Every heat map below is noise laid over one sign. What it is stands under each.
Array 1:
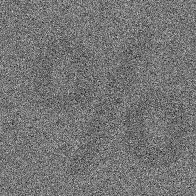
percent sign
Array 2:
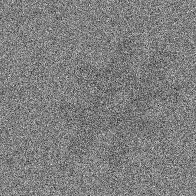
hash sign
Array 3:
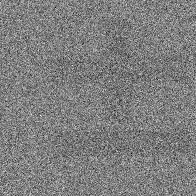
plus-minus sign
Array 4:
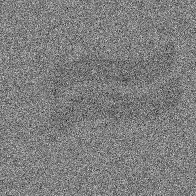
approximately sign
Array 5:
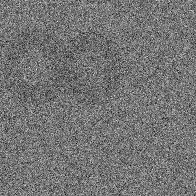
infinity sign
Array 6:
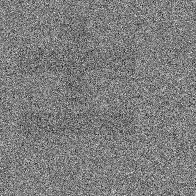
plus-minus sign
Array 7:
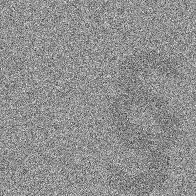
section sign
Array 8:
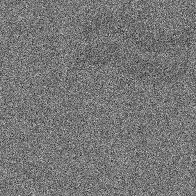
approximately sign
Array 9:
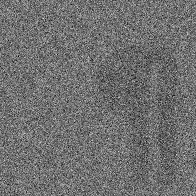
pilcrow
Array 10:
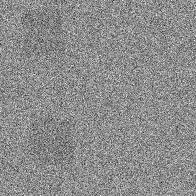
colon
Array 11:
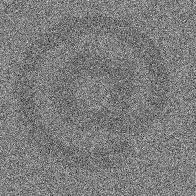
at sign
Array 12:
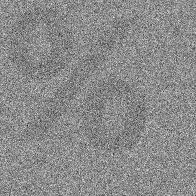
percent sign
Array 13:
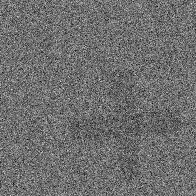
plus sign
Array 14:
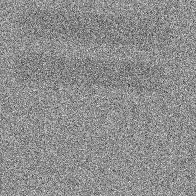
equals sign
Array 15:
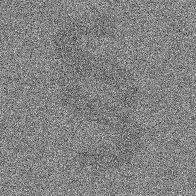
section sign
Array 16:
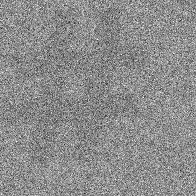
hash sign
